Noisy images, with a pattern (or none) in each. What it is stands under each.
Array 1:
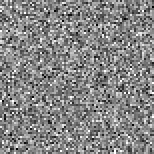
only noise
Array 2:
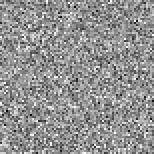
only noise
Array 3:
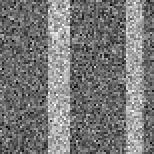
bands of columns
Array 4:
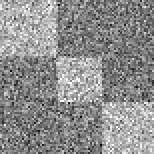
blocks along the diagonal
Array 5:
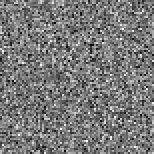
only noise
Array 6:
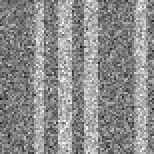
bands of columns
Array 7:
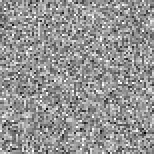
only noise
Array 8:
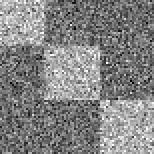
blocks along the diagonal
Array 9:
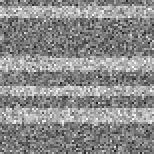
bands of rows
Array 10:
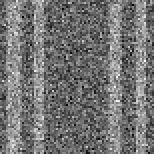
bands of columns
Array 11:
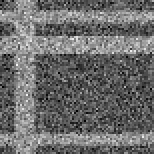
bands of rows crossing bands of columns
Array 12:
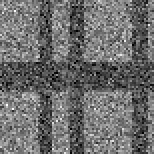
bands of rows crossing bands of columns
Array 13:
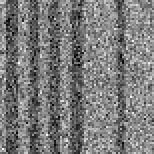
bands of columns
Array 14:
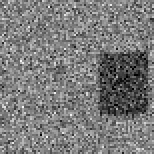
one block
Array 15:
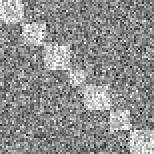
blocks along the diagonal
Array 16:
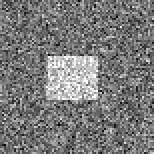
one block
